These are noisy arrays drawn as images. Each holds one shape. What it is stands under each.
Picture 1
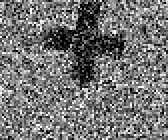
dark cross
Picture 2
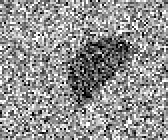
dark half disc
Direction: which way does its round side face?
up and left
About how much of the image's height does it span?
half
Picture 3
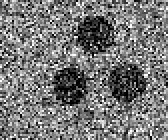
dark three dots
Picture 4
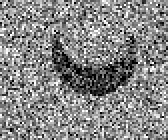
dark crescent
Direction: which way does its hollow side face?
up
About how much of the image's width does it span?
half
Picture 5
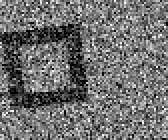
dark square frame
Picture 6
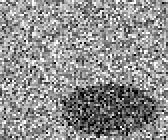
dark ellipse
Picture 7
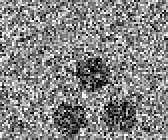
dark three dots
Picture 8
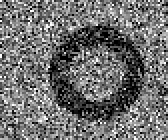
dark ring
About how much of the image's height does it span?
two thirds
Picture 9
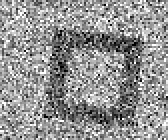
dark square frame
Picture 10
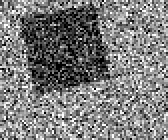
dark square
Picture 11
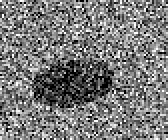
dark ellipse
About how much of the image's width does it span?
half
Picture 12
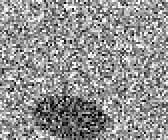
dark ellipse
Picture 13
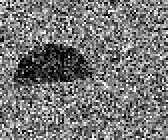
dark half disc
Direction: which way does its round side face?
up
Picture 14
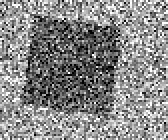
dark square
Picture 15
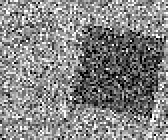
dark square
